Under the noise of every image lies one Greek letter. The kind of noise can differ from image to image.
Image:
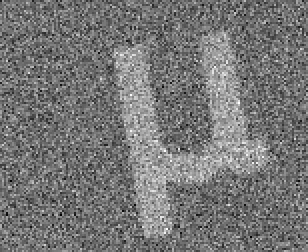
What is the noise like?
low rank plus noise
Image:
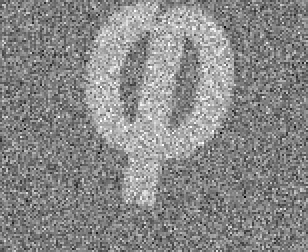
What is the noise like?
independent entries
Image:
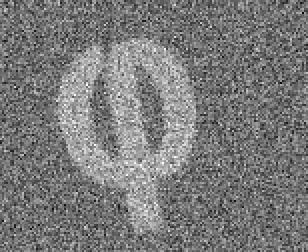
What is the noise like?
low rank plus noise
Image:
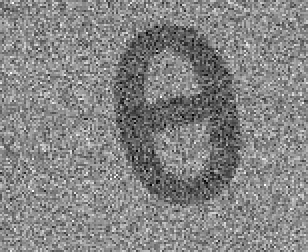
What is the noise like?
low rank plus noise
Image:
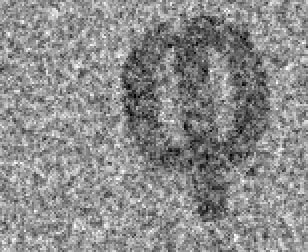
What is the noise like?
blotchy
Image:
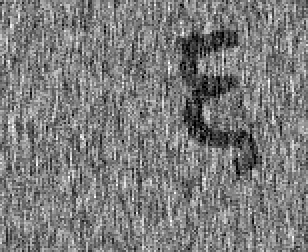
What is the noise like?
streaked along the columns
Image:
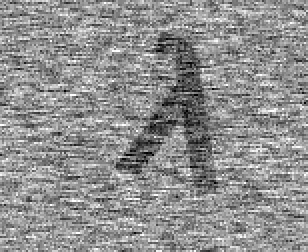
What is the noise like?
streaked along the rows
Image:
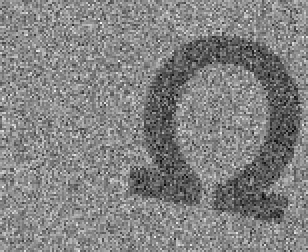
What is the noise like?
low rank plus noise
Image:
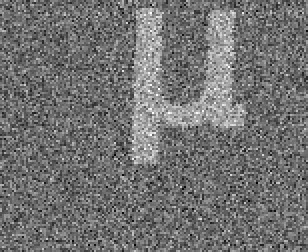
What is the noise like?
low rank plus noise
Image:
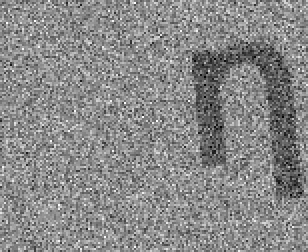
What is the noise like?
independent entries
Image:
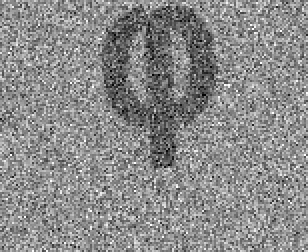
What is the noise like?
independent entries
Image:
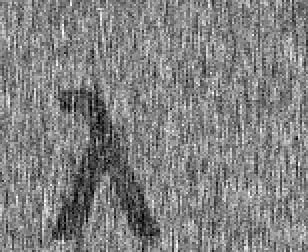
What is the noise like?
streaked along the columns
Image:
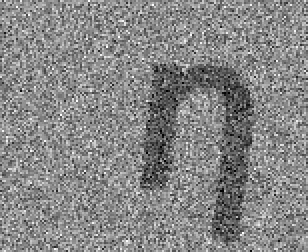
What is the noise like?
independent entries
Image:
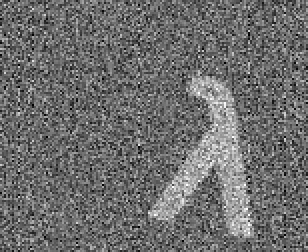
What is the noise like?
columns of uneven size
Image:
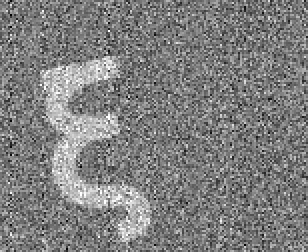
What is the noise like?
columns of uneven size
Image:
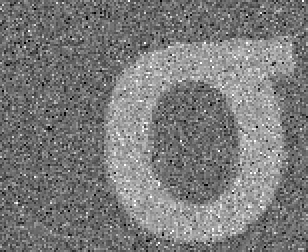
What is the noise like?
heavy tails
